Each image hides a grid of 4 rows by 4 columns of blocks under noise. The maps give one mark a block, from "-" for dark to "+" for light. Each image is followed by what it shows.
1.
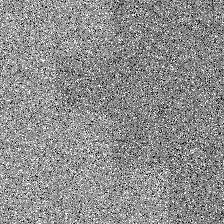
+ + - -
+ - - -
+ + - -
+ + + -
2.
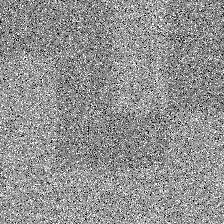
- - + -
+ - + -
+ - - +
+ + + +
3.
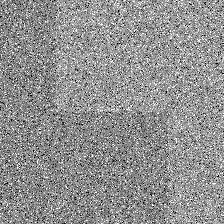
- + + +
- + + +
- - - +
- - - +
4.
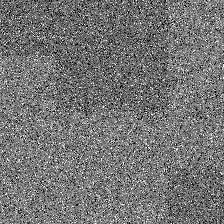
- - - +
+ - - +
+ + + +
+ + + -
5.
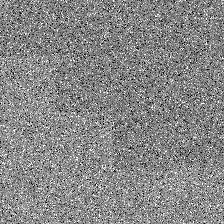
- - - -
+ - - -
+ + - -
+ + + +
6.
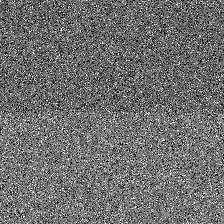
- - - -
- - - -
+ + + +
+ + + +
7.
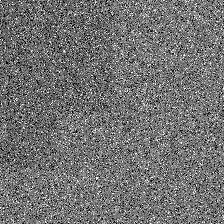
- - + +
- - + +
- + + +
+ + + +
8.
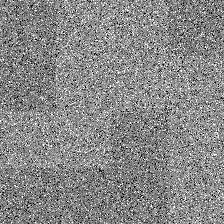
- + + -
- + + +
+ + - +
- - - +
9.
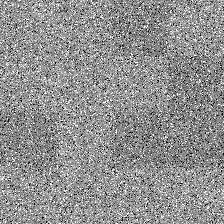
+ + - +
+ + + -
- + - -
+ + + +
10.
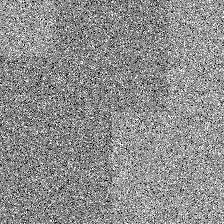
+ - - +
- - - +
- - + +
- - + +
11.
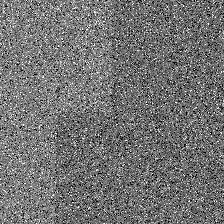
+ + - -
+ + - -
+ - - -
+ - - -
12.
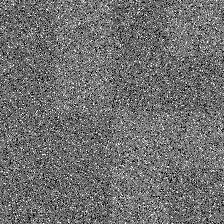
- + - +
- + - -
- - + +
- - + -
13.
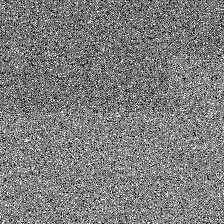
- - - -
- - - +
+ + + +
+ + + +
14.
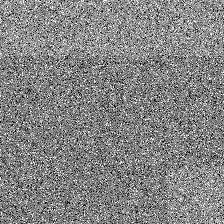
+ + + +
- - - -
- - - -
- - - +
